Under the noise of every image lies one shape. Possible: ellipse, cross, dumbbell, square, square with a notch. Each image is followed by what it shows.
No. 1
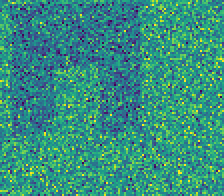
square with a notch
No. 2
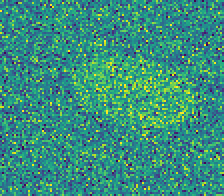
ellipse
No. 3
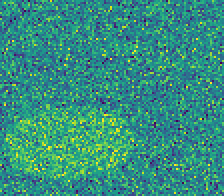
ellipse
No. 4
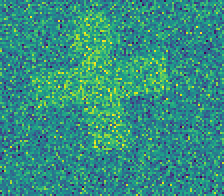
cross
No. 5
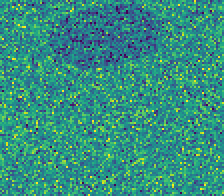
ellipse
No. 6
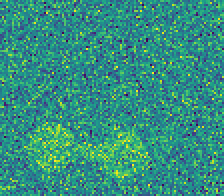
dumbbell
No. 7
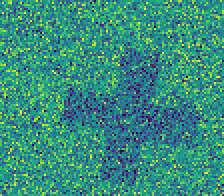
cross
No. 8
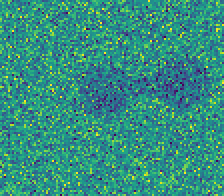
dumbbell
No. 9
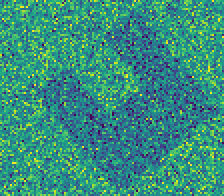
square with a notch
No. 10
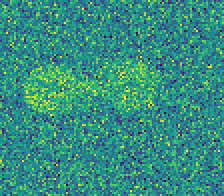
dumbbell
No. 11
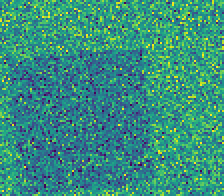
square
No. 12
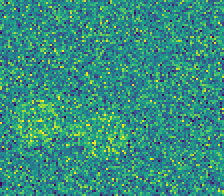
dumbbell
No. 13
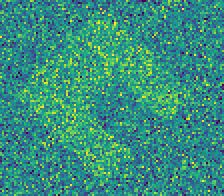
square with a notch
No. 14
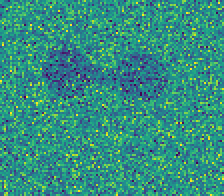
dumbbell
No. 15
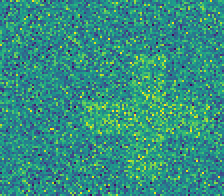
cross
